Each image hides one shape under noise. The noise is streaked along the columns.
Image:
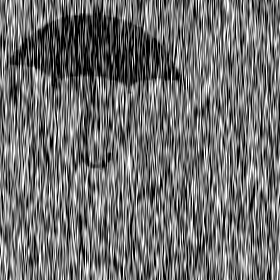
umbrella
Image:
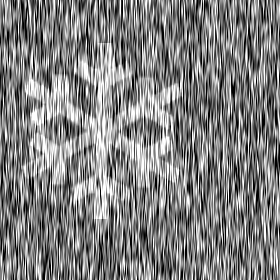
snowflake
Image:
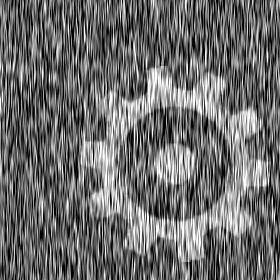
gear
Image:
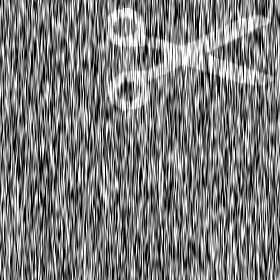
pair of scissors
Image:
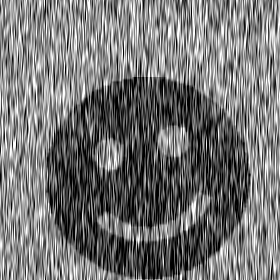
smiling face
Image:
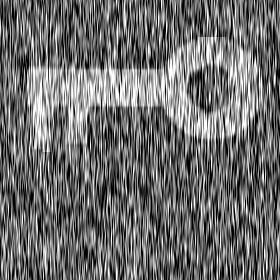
key
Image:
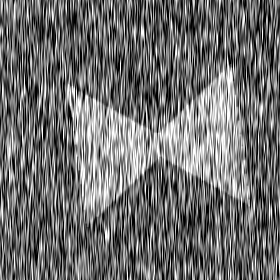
bow tie
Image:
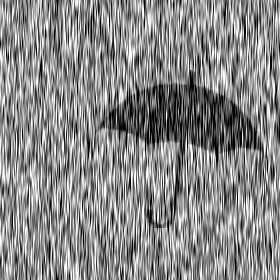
umbrella
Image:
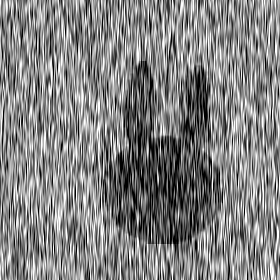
rabbit's head
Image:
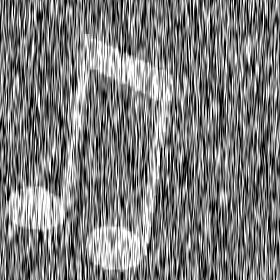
pair of musical notes
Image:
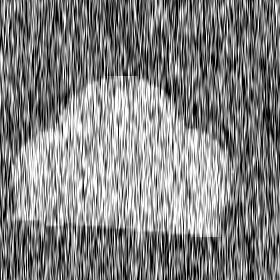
cloud
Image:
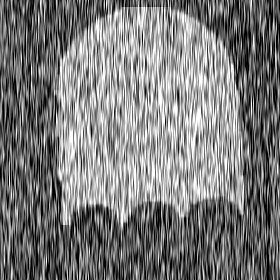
ghost
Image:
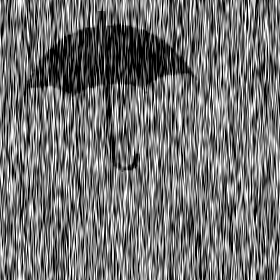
umbrella
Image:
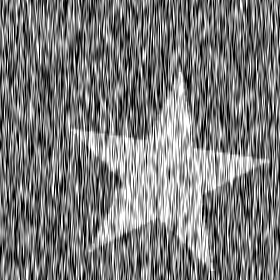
star
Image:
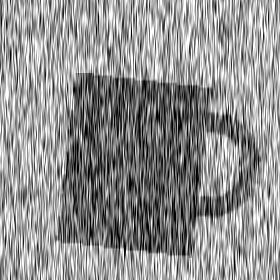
cup
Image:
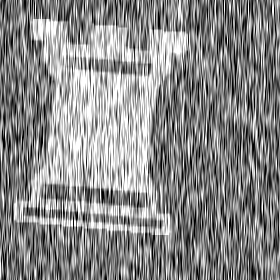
chess rook
